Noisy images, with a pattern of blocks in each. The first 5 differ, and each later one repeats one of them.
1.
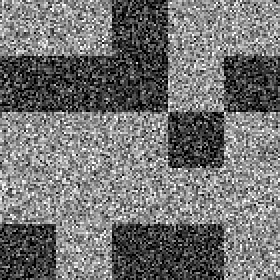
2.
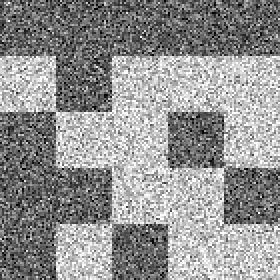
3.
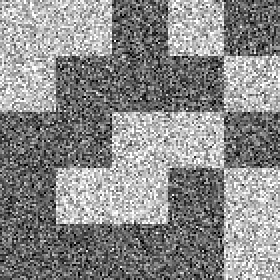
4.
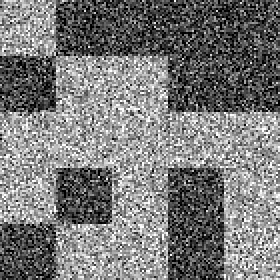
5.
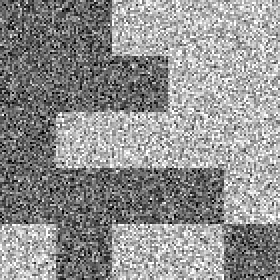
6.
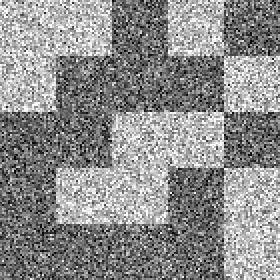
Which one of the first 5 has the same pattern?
3
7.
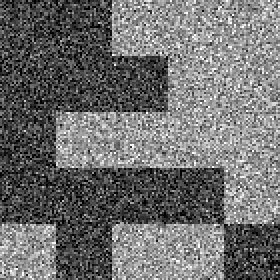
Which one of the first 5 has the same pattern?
5
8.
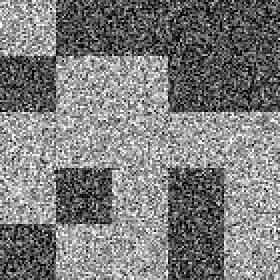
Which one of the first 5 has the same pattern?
4
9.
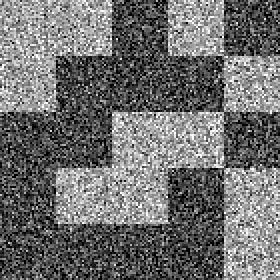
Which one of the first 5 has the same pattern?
3
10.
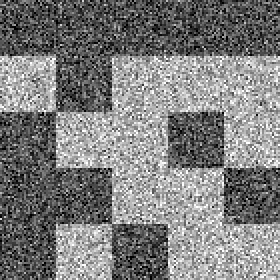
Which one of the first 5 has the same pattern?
2
